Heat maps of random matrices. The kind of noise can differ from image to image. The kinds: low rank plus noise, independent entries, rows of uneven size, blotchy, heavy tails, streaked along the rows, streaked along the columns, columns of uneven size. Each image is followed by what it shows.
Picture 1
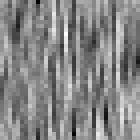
streaked along the columns
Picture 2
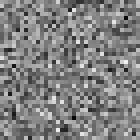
independent entries
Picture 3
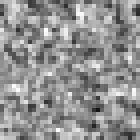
blotchy
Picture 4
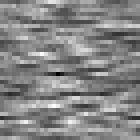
streaked along the rows
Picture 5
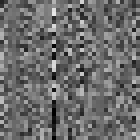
columns of uneven size
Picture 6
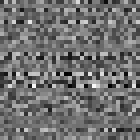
rows of uneven size
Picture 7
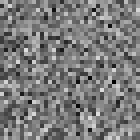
independent entries
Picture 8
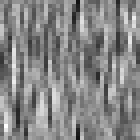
streaked along the columns
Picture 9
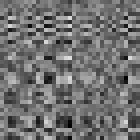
low rank plus noise
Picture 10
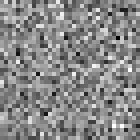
independent entries
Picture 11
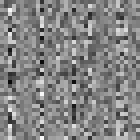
columns of uneven size
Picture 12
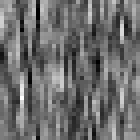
streaked along the columns
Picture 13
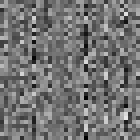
columns of uneven size
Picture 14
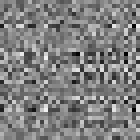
low rank plus noise
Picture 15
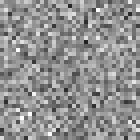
independent entries
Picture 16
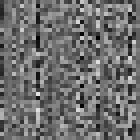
columns of uneven size
